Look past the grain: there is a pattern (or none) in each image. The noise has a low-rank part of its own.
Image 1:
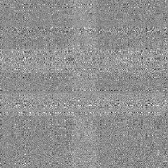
bands of rows crossing bands of columns
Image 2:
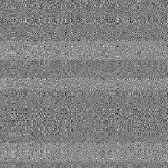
bands of rows
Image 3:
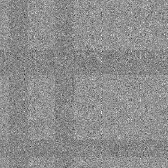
bands of rows crossing bands of columns
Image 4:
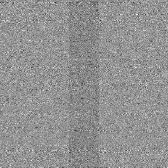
one band of columns
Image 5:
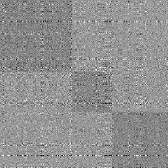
blocks along the diagonal
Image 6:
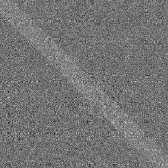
a diagonal band
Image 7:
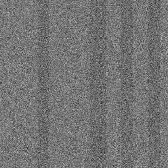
bands of columns
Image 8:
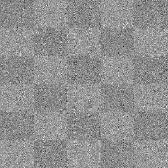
a checkerboard
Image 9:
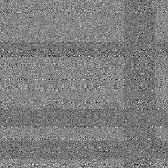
bands of rows crossing bands of columns
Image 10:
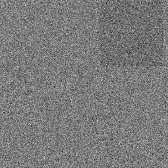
one block
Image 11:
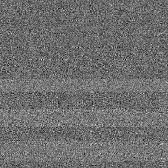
bands of rows
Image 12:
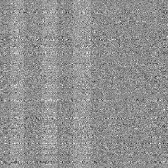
bands of columns
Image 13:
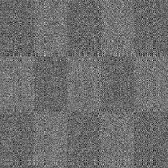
a checkerboard
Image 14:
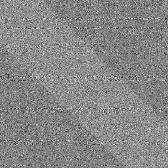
a diagonal band
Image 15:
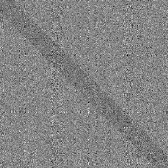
a diagonal band
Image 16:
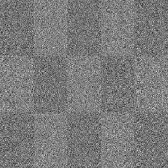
a checkerboard
